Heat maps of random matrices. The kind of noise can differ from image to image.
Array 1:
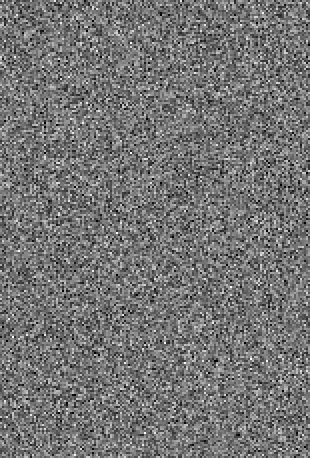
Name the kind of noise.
low rank plus noise
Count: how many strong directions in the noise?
five to eight
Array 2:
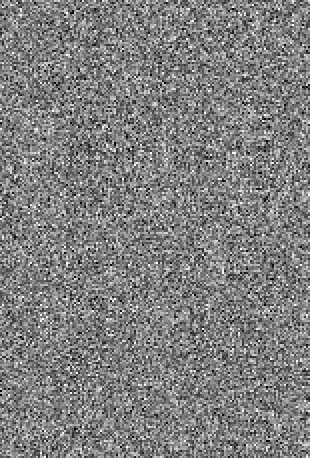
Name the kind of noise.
low rank plus noise
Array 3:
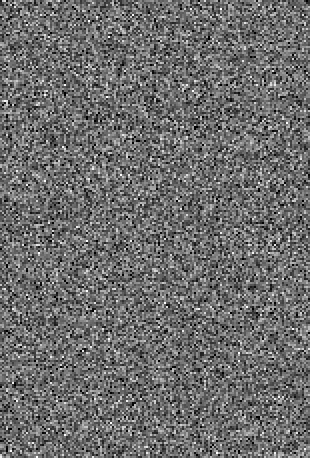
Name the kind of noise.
low rank plus noise
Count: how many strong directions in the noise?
three or four
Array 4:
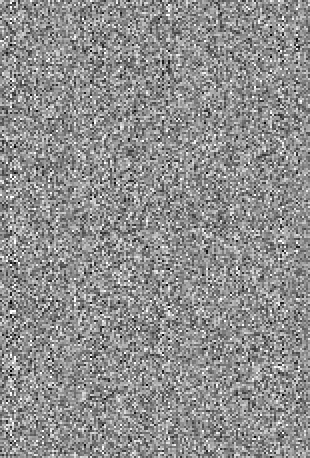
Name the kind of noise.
columns of uneven size
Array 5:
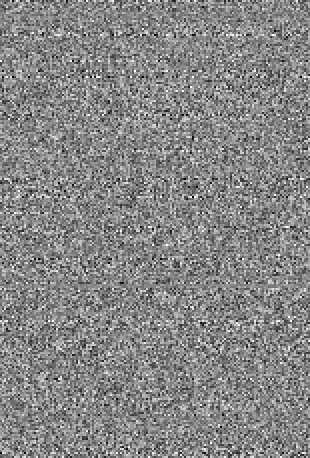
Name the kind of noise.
rows of uneven size
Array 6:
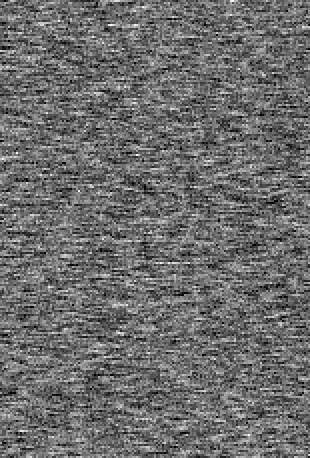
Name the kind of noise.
streaked along the rows
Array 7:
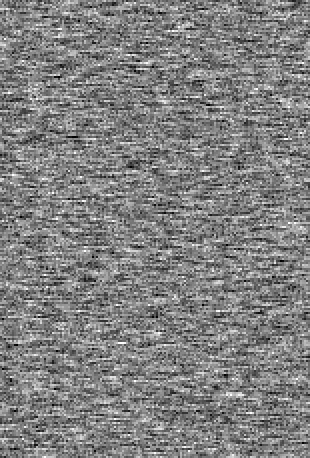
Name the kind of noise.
streaked along the rows
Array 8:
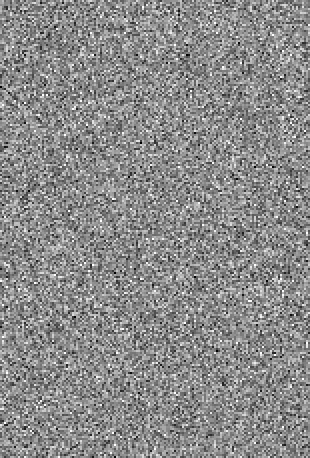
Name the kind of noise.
low rank plus noise
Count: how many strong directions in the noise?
one
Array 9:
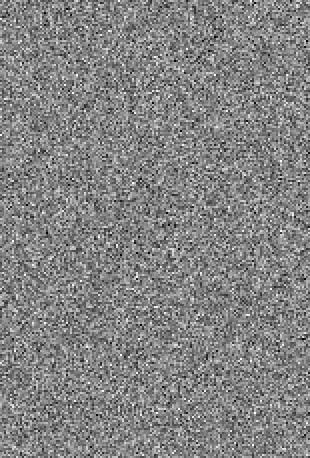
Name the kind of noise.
low rank plus noise
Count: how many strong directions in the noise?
one
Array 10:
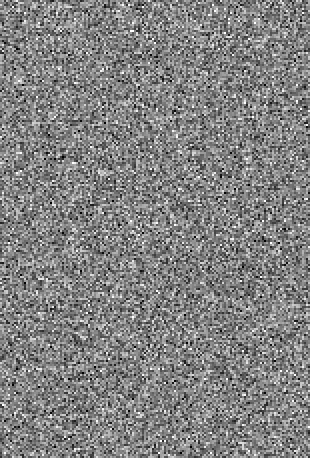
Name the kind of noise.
low rank plus noise
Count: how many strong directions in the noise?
three or four
